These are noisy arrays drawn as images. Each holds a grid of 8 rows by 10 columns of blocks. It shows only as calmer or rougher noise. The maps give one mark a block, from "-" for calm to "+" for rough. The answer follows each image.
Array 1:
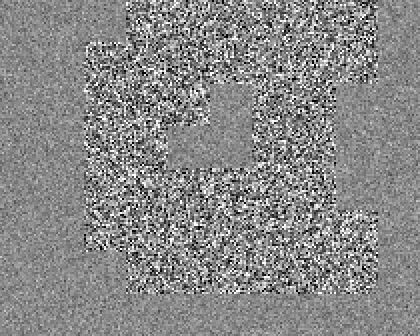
- - - + + + + + + -
- - + + + + + + + -
- - + + + - + + - -
- - + + - - + + - -
- - + + + + + + - -
- - + + + + + + + -
- - - + + + + + + -
- - - - - - - - - -
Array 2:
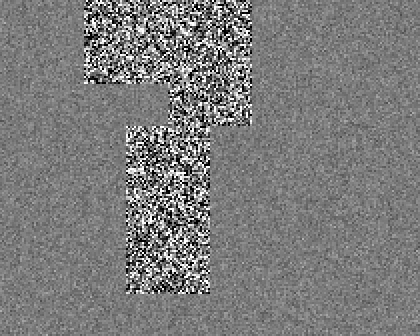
- - + + + + - - - -
- - + + + + - - - -
- - - - + + - - - -
- - - + + - - - - -
- - - + + - - - - -
- - - + + - - - - -
- - - + + - - - - -
- - - - - - - - - -
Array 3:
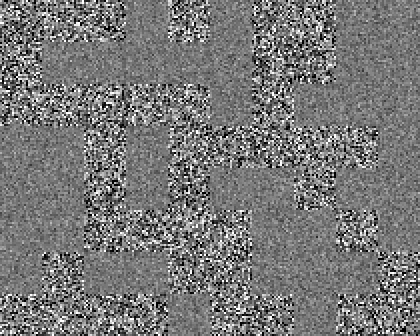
+ + + - + - + + - -
+ - - - - - + + - -
+ + + + + - + - - -
- - + - + + + + + -
- - + - + - - + - -
- - + + + + - - + -
- + - - + + - - - +
+ + + + - + + - + +
